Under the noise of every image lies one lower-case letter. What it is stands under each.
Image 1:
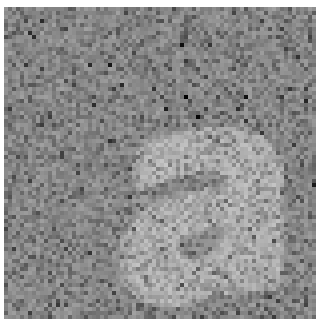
a
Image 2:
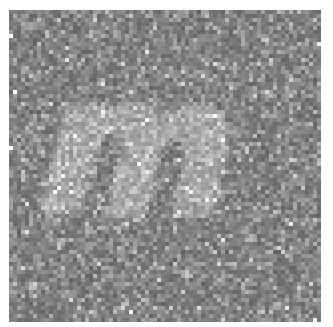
m
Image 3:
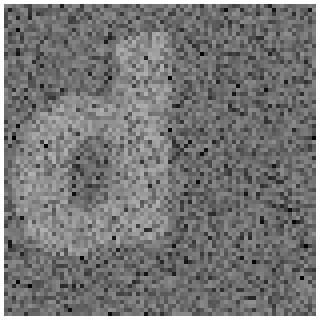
d
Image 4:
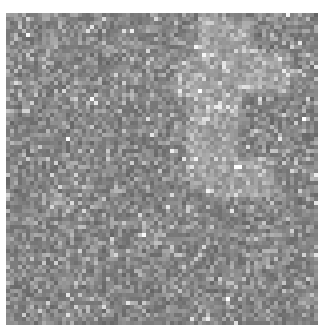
t
